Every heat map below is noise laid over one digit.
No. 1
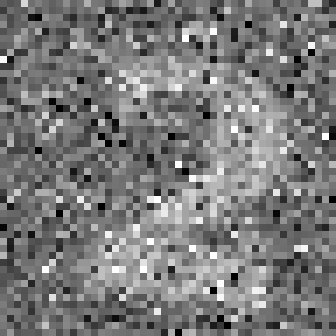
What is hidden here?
light 2
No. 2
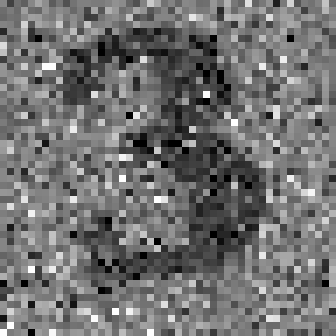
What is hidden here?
dark 3
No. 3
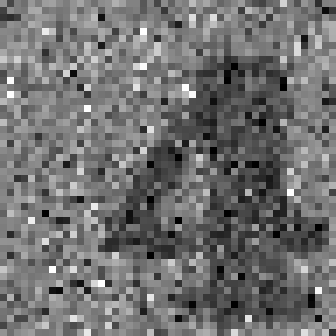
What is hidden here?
dark 4
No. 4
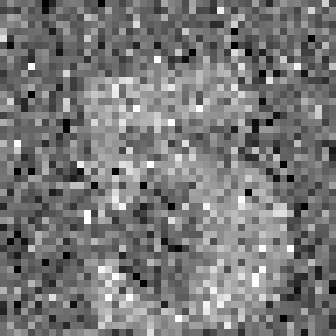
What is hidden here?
light 5
